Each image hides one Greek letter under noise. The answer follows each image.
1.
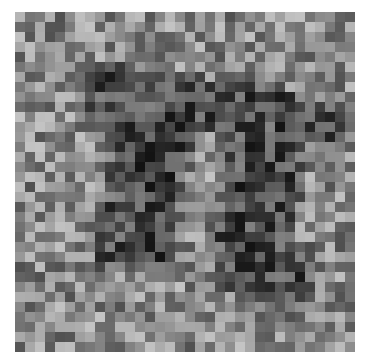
pi
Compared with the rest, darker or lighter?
darker
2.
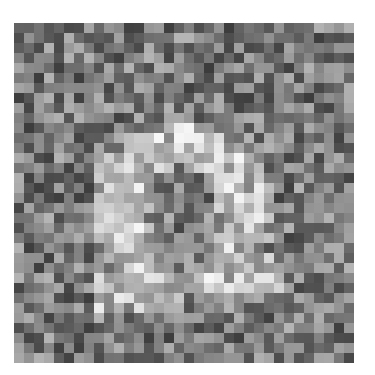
omega
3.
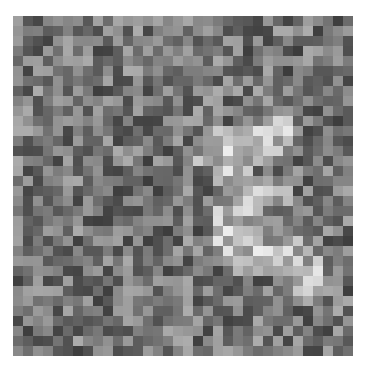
xi
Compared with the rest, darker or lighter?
lighter
